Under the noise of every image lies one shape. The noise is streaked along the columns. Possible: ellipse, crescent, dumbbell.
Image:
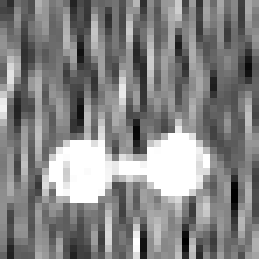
dumbbell
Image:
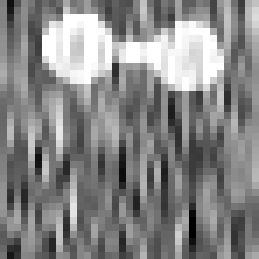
dumbbell
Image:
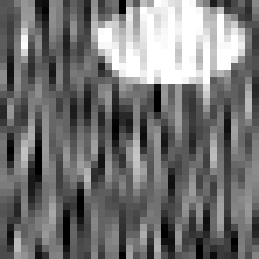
ellipse
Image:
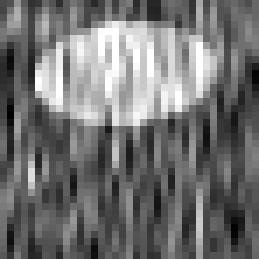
ellipse
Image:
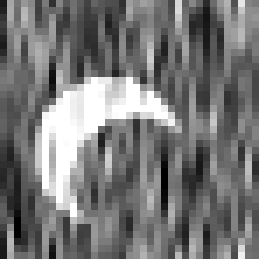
crescent
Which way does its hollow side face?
down and right
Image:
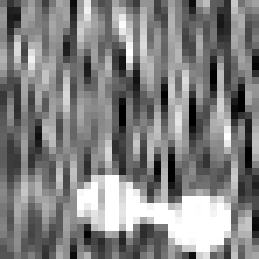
dumbbell
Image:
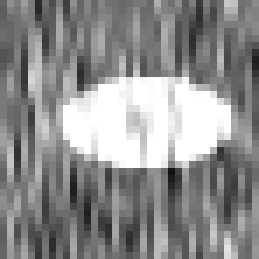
ellipse
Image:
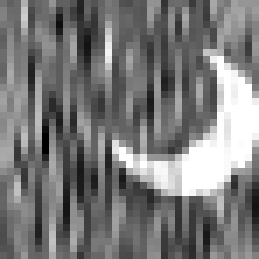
crescent
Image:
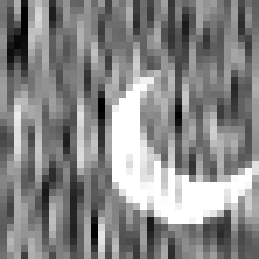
crescent
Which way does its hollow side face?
up and right
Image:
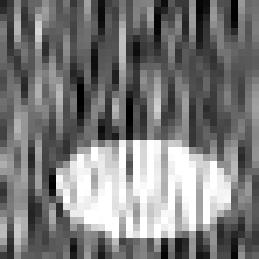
ellipse
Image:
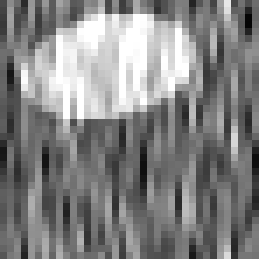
ellipse
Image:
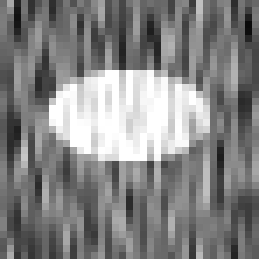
ellipse
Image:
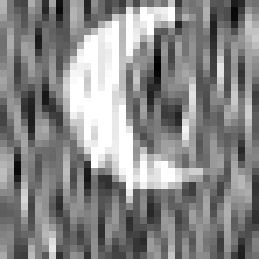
crescent
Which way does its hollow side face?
right
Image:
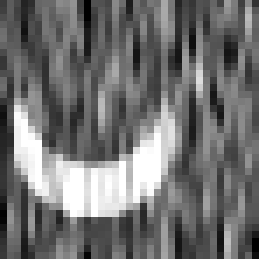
crescent
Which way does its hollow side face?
up
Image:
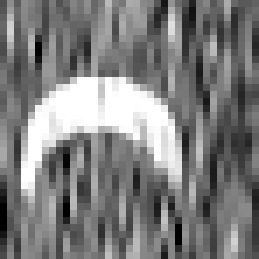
crescent
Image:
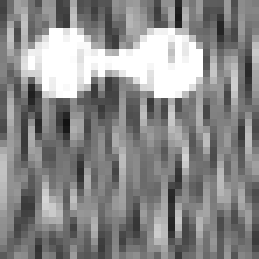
dumbbell
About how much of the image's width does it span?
two thirds
